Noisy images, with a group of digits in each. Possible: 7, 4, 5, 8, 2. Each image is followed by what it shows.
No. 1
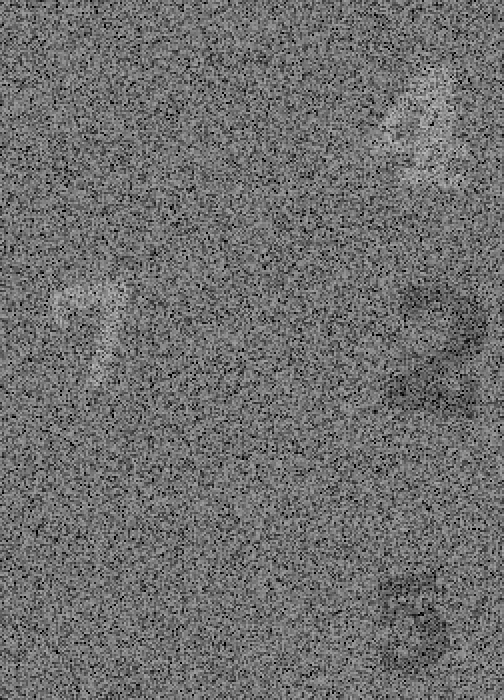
top right: light 4; middle left: light 7; middle right: dark 2; bottom right: dark 5
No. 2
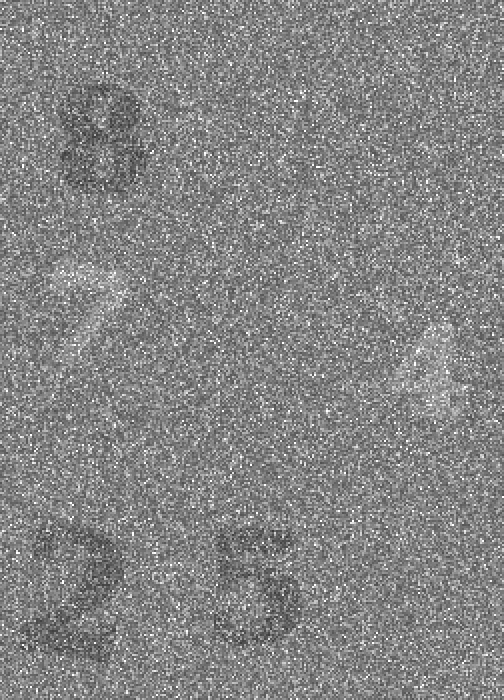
top left: dark 8; middle left: light 7; middle right: light 4; bottom left: dark 2; bottom middle: dark 5
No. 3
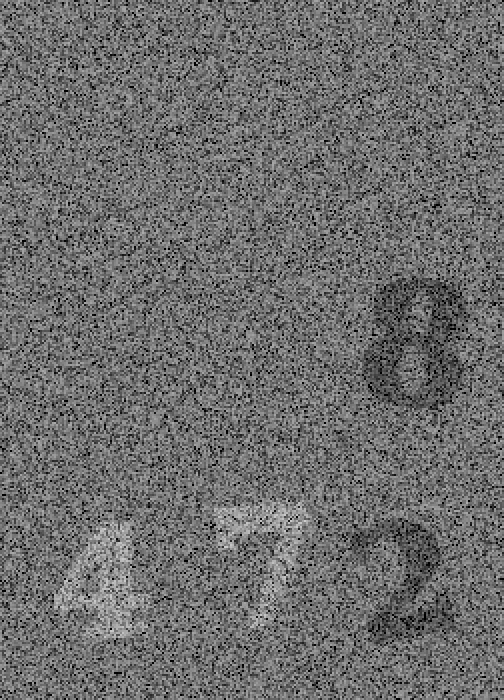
middle right: dark 8; bottom left: light 4; bottom middle: light 7; bottom right: dark 2
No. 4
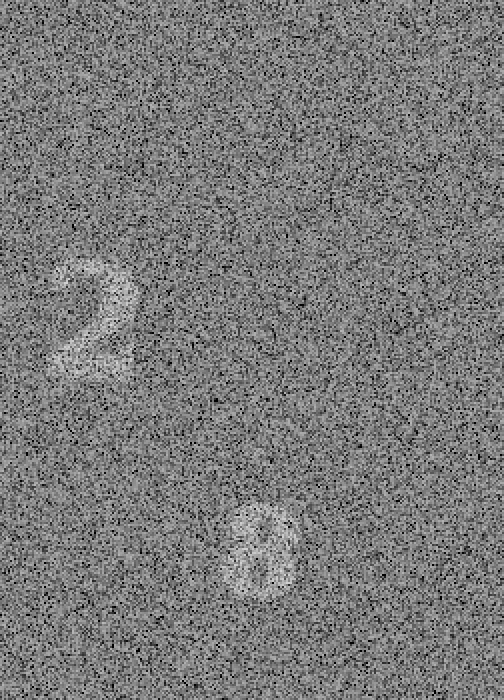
middle left: light 2; bottom middle: light 8
